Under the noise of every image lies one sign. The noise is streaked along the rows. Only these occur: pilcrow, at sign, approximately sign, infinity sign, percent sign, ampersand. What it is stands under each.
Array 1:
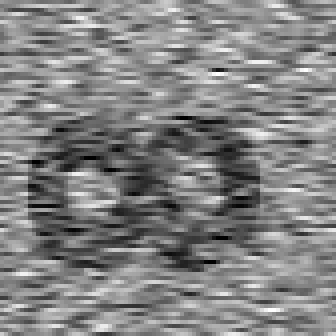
dark infinity sign
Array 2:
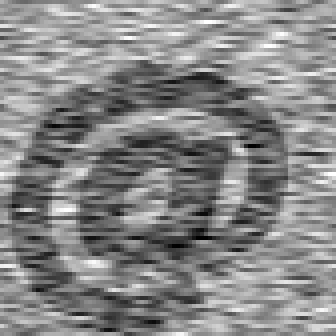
dark at sign
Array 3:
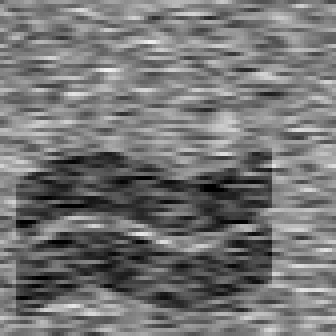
dark approximately sign
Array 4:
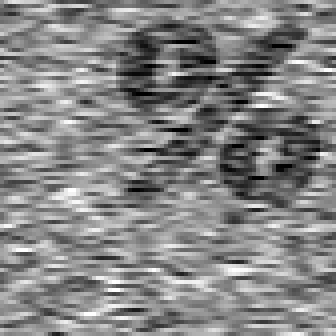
dark percent sign
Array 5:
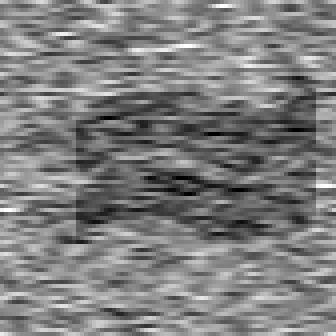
dark approximately sign
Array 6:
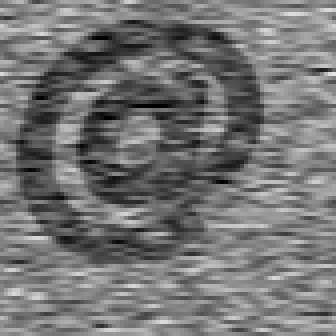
dark at sign
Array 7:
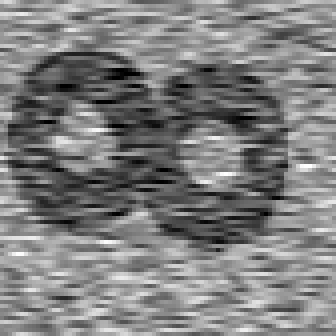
dark infinity sign
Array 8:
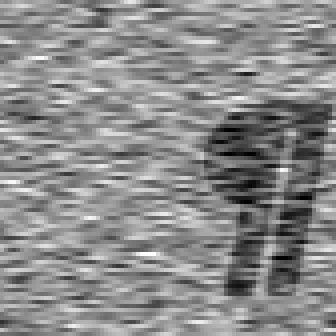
dark pilcrow
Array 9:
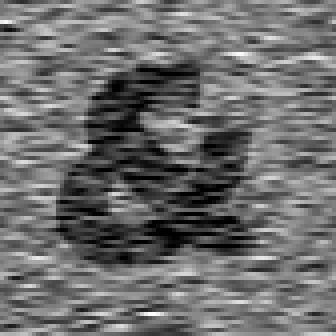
dark ampersand
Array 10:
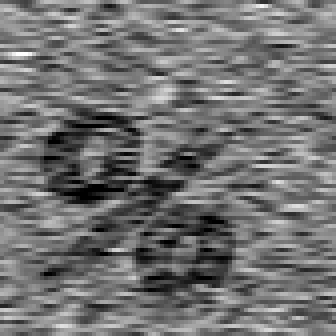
dark percent sign
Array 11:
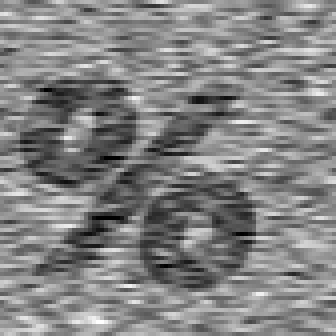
dark percent sign
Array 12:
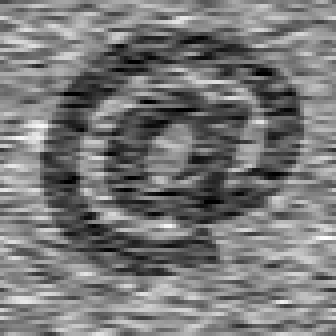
dark at sign
